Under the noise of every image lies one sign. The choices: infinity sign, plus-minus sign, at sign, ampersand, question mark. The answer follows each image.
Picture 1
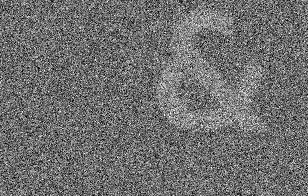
ampersand
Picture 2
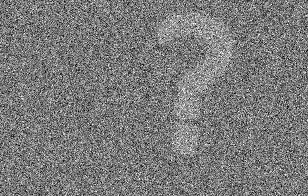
question mark
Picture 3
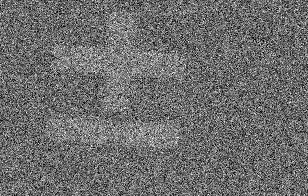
plus-minus sign
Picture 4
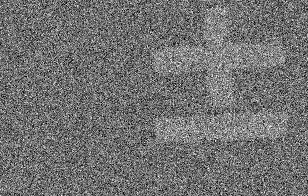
plus-minus sign
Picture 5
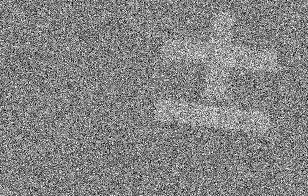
plus-minus sign
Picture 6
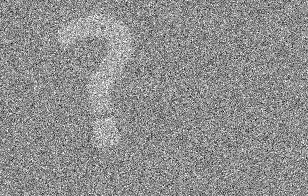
question mark
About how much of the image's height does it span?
two thirds
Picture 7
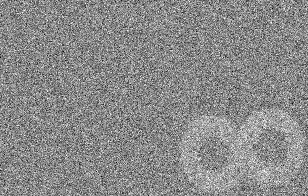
infinity sign
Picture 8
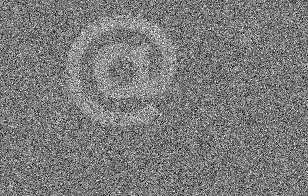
at sign
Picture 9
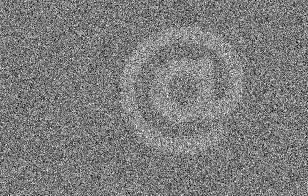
at sign
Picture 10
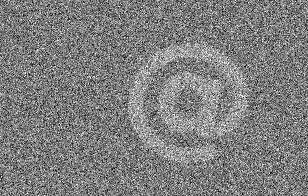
at sign
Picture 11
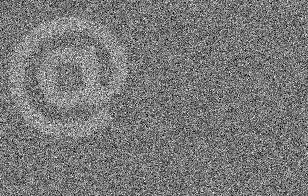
at sign
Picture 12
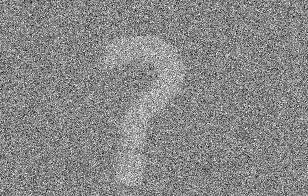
question mark
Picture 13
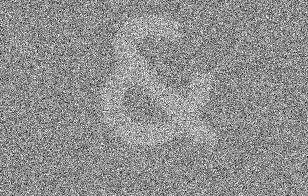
ampersand
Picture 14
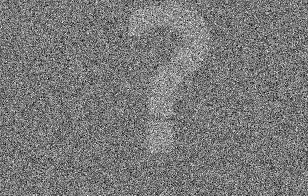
question mark
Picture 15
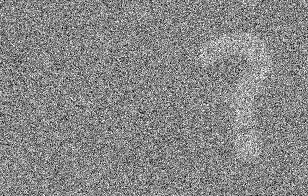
question mark
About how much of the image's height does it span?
two thirds
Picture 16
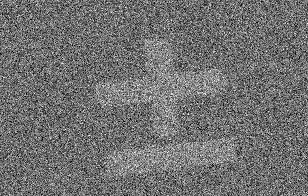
plus-minus sign
